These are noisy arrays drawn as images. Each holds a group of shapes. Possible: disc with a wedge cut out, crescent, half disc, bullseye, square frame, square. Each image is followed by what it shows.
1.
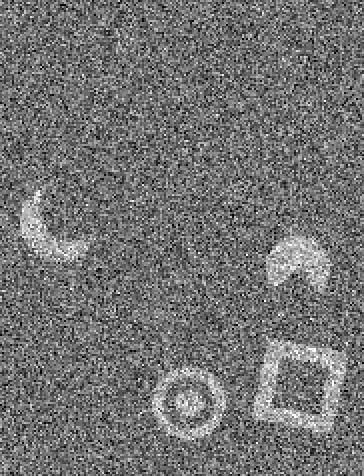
middle left: crescent; middle right: disc with a wedge cut out; bottom middle: bullseye; bottom right: square frame
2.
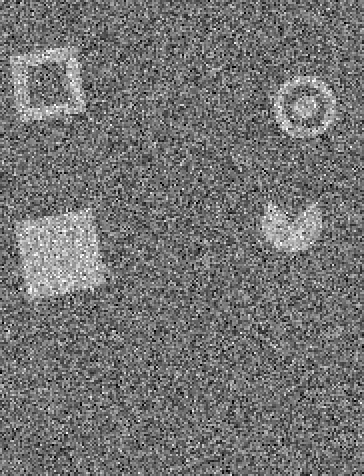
top left: square frame; top right: bullseye; middle left: square; middle right: disc with a wedge cut out
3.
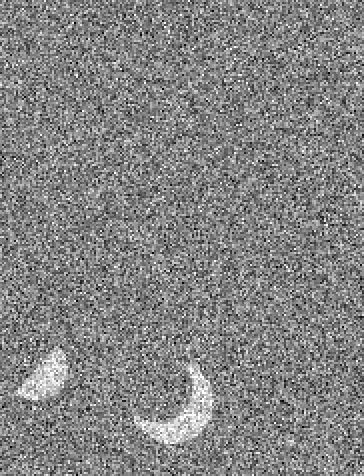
bottom left: half disc; bottom middle: crescent
